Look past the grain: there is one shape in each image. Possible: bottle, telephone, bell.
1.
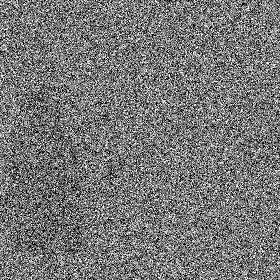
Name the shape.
bottle
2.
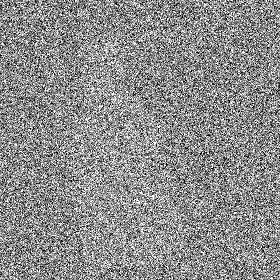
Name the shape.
bottle
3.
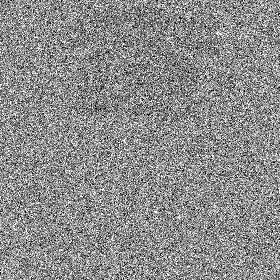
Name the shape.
telephone
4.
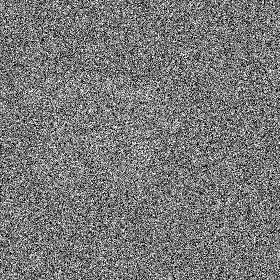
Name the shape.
telephone
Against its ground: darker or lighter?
lighter
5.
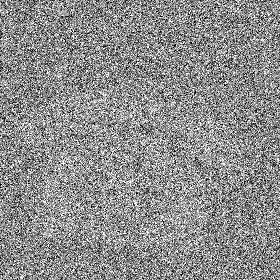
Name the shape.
telephone
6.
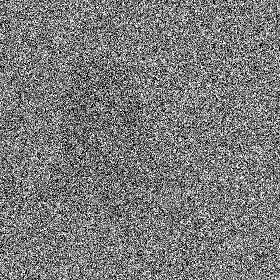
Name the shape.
bell
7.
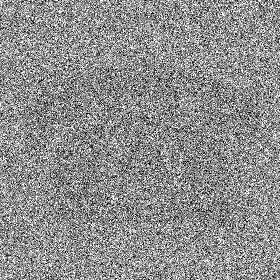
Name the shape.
telephone
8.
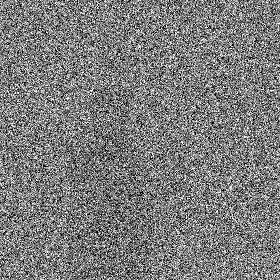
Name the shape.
bottle
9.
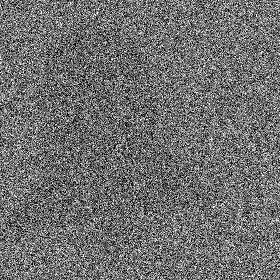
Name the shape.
bell
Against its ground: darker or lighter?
darker
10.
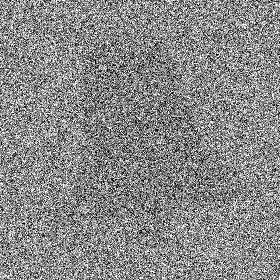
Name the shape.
bell
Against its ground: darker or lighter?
darker
